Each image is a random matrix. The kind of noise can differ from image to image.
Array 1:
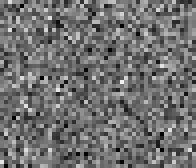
independent entries
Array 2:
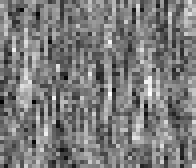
streaked along the columns
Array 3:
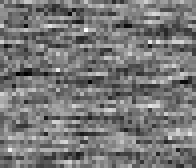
streaked along the rows
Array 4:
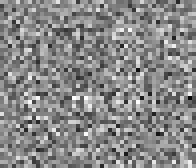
low rank plus noise
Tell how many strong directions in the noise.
five to eight
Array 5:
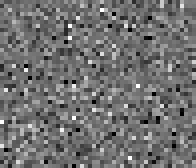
heavy tails
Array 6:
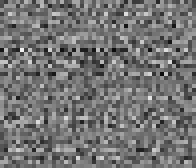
rows of uneven size
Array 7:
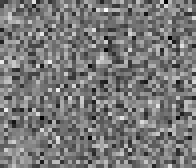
low rank plus noise
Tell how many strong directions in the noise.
five to eight
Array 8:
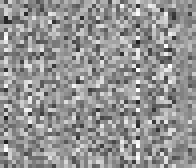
columns of uneven size
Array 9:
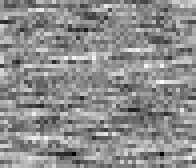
streaked along the rows
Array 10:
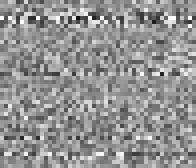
rows of uneven size
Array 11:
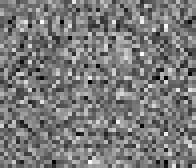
low rank plus noise
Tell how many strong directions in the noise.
two
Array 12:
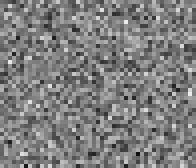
independent entries
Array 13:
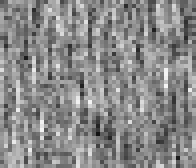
streaked along the columns
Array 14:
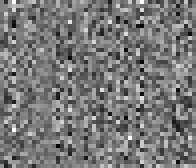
columns of uneven size
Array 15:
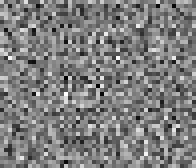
low rank plus noise
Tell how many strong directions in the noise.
three or four
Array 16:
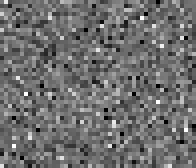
heavy tails
